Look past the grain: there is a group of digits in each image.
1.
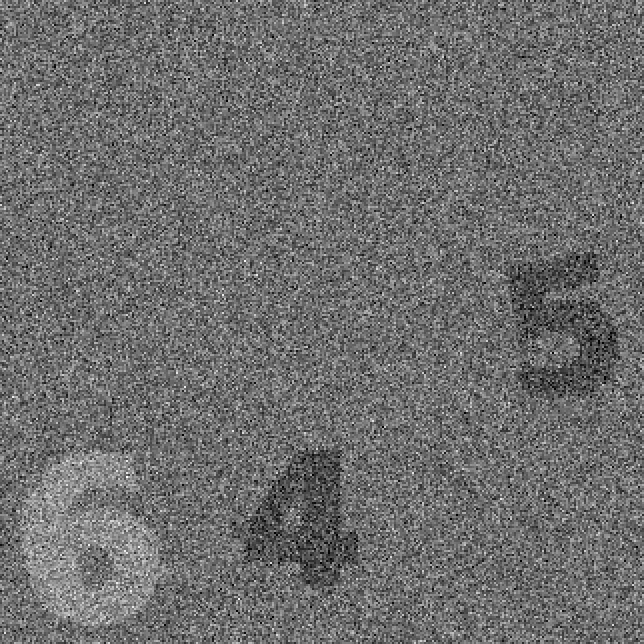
middle right: dark 5; bottom left: light 6; bottom middle: dark 4
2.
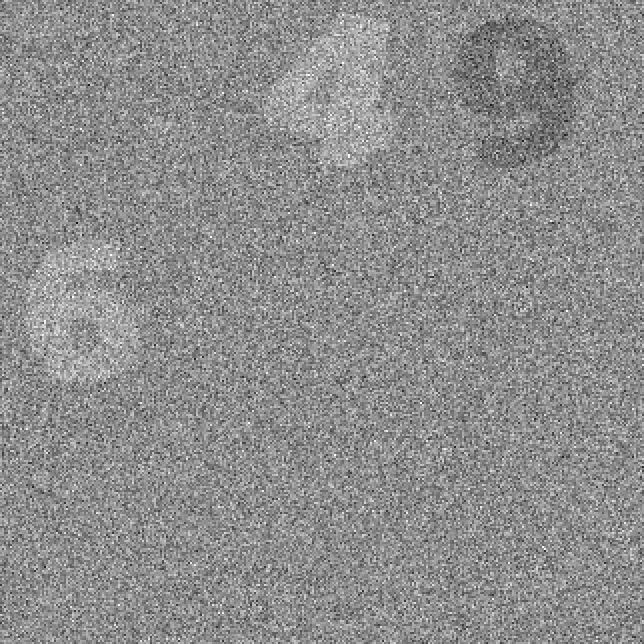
top middle: light 4; top right: dark 9; middle left: light 6
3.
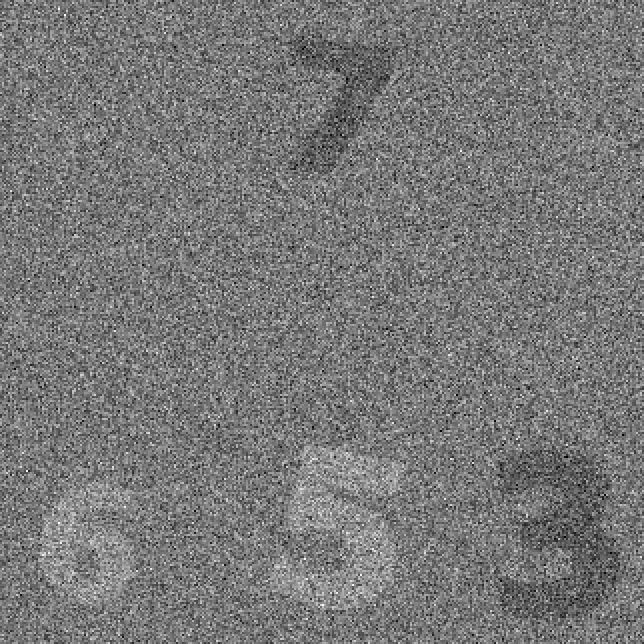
top middle: dark 7; bottom left: light 6; bottom middle: light 5; bottom right: dark 3
